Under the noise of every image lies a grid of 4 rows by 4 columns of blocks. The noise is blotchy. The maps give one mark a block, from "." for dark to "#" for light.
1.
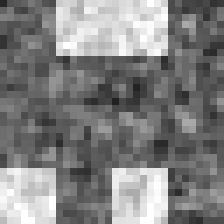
. # # .
. . . .
. . . .
# . # .
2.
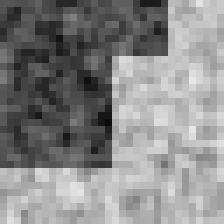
. . . #
. . # #
. . # #
# # # #
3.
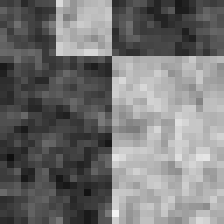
. # . .
. . # #
. . # #
. . # #
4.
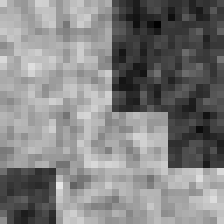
# # . .
# # . .
# # # .
. # # #
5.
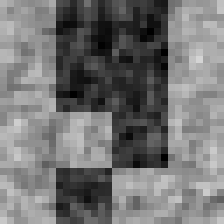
# . . #
# . . #
# # . #
# . # #
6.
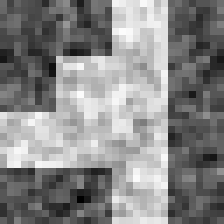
. . # .
. # # .
# # # .
. . # .
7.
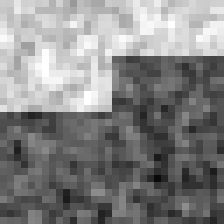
# # # #
# # . .
. . . .
. . . .
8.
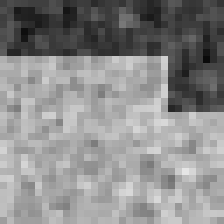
. . . .
# # # .
# # # #
# # # #
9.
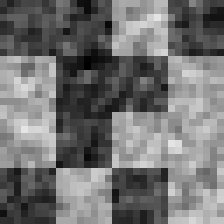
. . # .
# . . #
# . # #
. # . #
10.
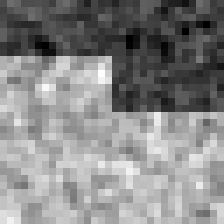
. . . .
# # . .
# # # #
# # # #
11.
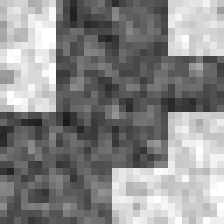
# . . #
# . . .
. . . #
. . # #
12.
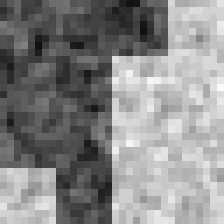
. . . #
. . # #
. . # #
# . # #
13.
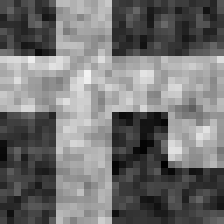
. # . .
# # # #
. # . #
. # . .
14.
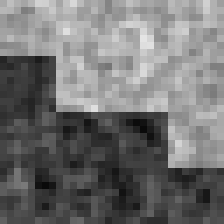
# # # #
. # # #
. . . #
. . . .
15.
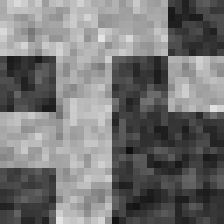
# # # .
. # . #
# # . .
. # . .
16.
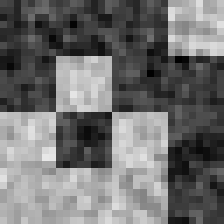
. . . #
. # . .
# . # .
# # # .
